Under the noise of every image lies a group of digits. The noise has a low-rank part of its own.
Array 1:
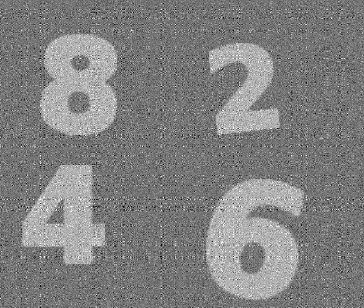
top left: 8; top right: 2; bottom left: 4; bottom right: 6
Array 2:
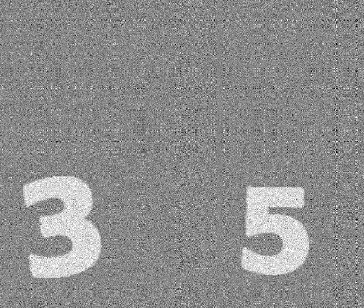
bottom left: 3; bottom right: 5
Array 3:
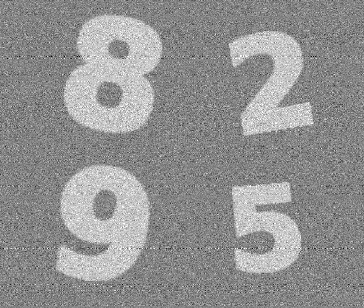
top left: 8; top right: 2; bottom left: 9; bottom right: 5
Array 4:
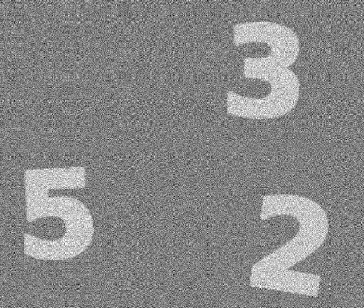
top right: 3; bottom left: 5; bottom right: 2
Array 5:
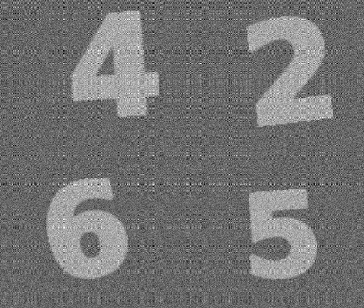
top left: 4; top right: 2; bottom left: 6; bottom right: 5
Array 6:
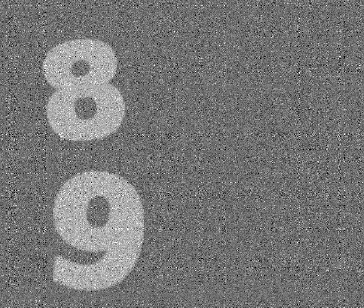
top left: 8; bottom left: 9
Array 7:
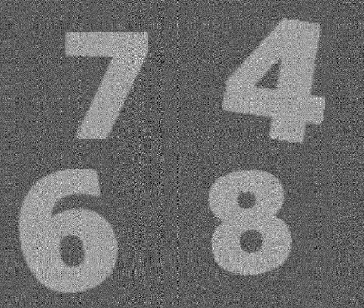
top left: 7; top right: 4; bottom left: 6; bottom right: 8
